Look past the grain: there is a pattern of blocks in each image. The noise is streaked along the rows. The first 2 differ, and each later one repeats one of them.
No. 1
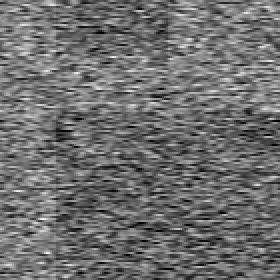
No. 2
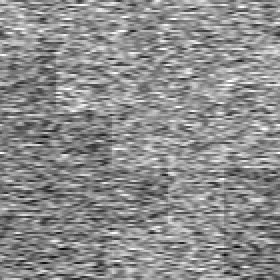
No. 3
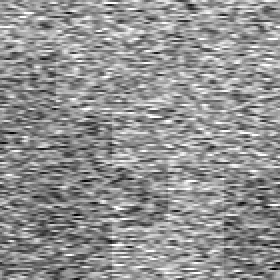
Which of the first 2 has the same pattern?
2
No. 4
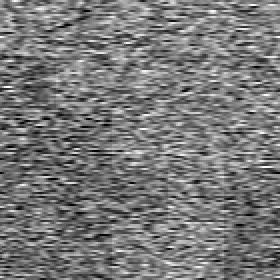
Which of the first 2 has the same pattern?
2
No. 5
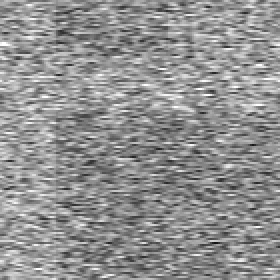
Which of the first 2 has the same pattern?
1
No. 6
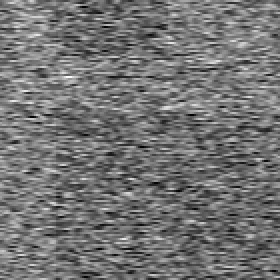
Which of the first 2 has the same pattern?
1
